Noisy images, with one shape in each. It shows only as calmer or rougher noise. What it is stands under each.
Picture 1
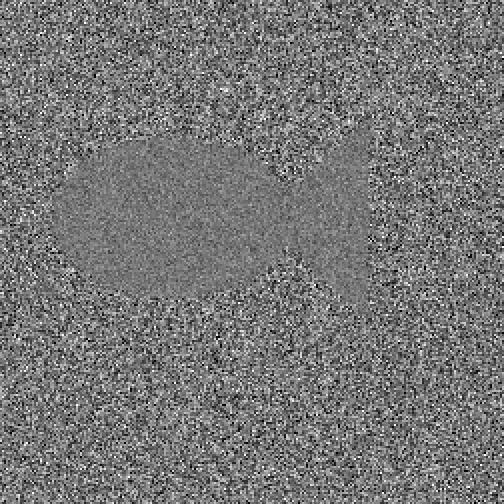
calm fish
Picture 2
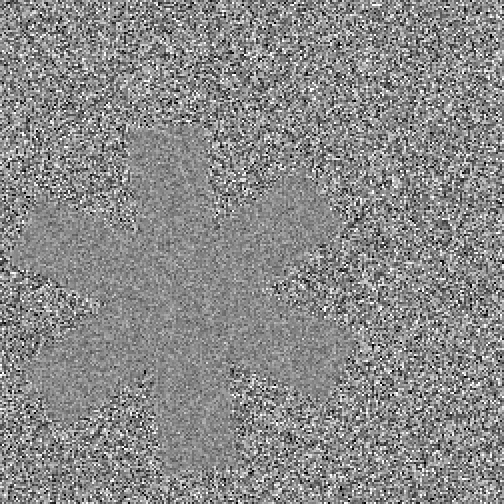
calm asterisk
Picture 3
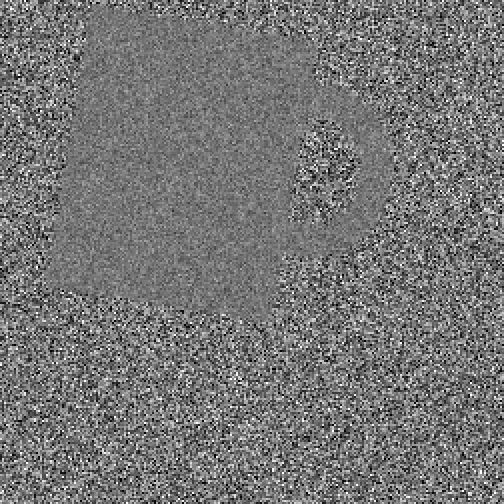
calm cup
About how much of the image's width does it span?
two thirds
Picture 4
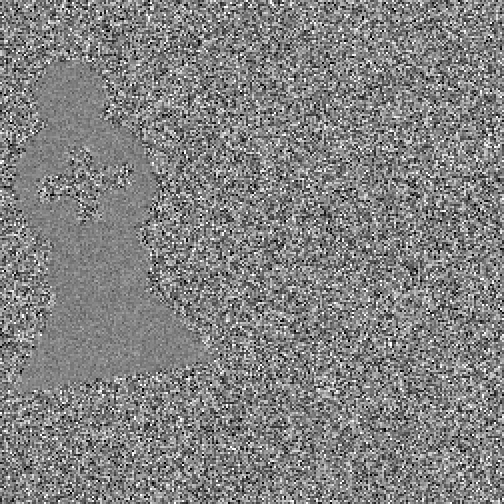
calm chess bishop
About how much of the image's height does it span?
two thirds
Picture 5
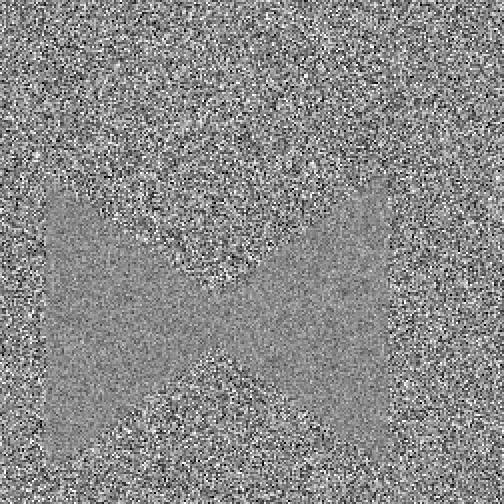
calm bow tie
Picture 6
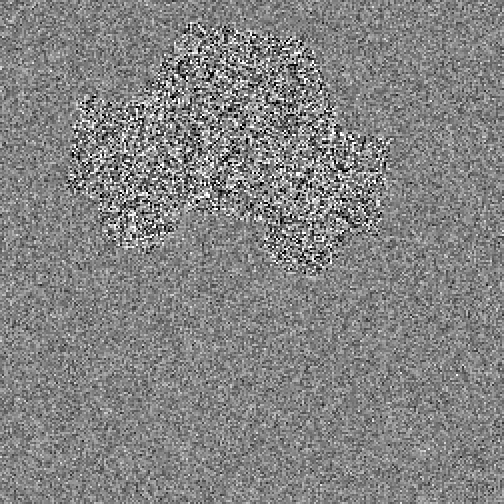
rough car
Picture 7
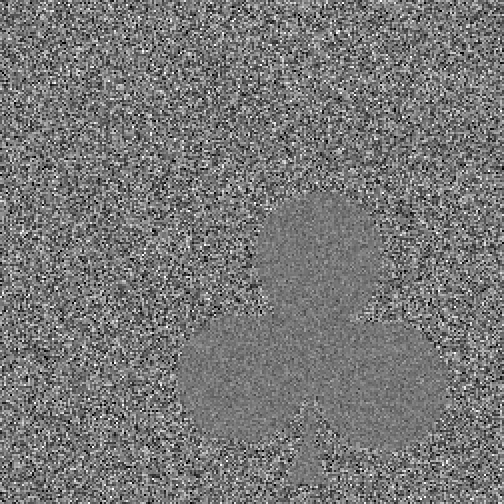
calm club
